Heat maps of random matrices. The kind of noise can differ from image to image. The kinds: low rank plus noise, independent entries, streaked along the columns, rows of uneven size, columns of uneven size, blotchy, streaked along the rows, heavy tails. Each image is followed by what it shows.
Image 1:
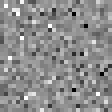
heavy tails
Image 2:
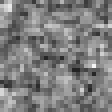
blotchy
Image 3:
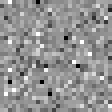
heavy tails
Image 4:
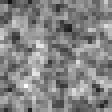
blotchy
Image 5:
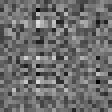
low rank plus noise
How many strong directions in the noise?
one
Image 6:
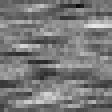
streaked along the rows
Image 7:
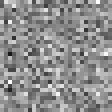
low rank plus noise
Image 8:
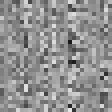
columns of uneven size
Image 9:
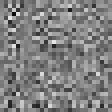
low rank plus noise
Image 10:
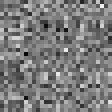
low rank plus noise
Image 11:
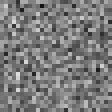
independent entries
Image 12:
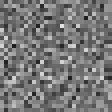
low rank plus noise
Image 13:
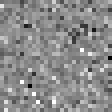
heavy tails
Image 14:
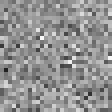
low rank plus noise
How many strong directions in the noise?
five to eight
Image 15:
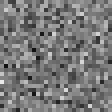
independent entries
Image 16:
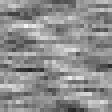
streaked along the rows
